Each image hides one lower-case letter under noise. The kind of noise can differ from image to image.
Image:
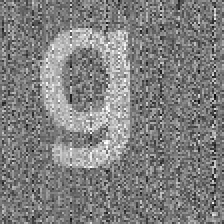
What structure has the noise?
columns of uneven size
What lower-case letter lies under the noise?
g
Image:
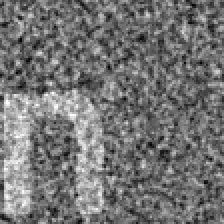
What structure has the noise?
blotchy
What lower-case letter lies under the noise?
n
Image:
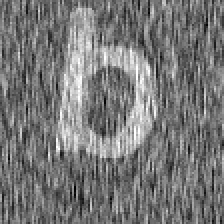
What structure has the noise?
streaked along the columns
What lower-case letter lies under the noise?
b
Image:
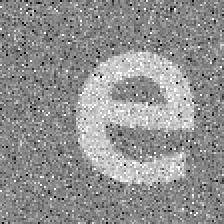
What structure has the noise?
heavy tails
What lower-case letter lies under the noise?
e
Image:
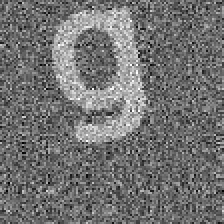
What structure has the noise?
low rank plus noise
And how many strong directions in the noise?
five to eight
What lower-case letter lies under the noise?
g
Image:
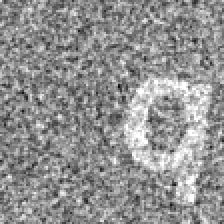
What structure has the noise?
blotchy
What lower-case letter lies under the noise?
q
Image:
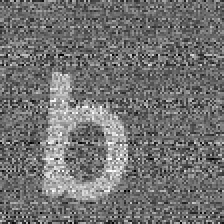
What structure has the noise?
rows of uneven size
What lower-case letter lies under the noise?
b
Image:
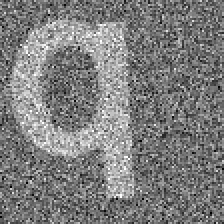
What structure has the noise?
independent entries
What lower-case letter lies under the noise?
q
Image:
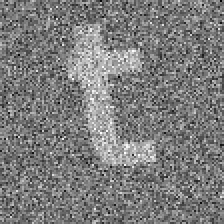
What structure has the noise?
independent entries
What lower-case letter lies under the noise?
t
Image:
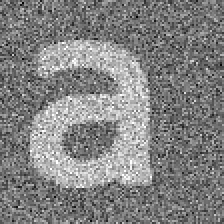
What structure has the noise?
independent entries
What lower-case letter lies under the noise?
a
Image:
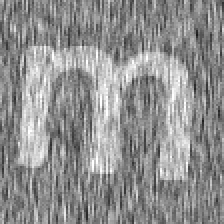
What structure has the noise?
streaked along the columns
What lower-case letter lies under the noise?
m
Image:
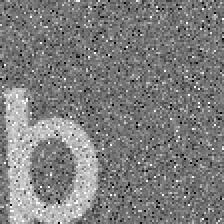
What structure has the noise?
heavy tails
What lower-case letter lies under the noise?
b
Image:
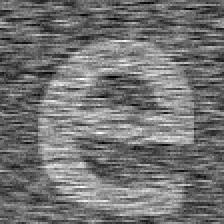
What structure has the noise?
streaked along the rows
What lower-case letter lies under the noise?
e
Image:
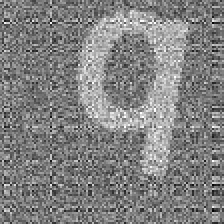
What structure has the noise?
low rank plus noise
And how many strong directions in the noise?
one
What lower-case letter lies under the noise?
q
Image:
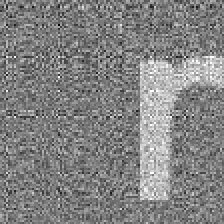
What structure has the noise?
low rank plus noise
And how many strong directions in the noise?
two
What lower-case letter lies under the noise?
r
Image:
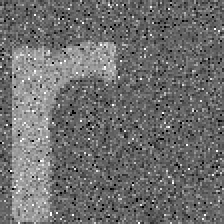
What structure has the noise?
heavy tails
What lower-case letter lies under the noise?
r
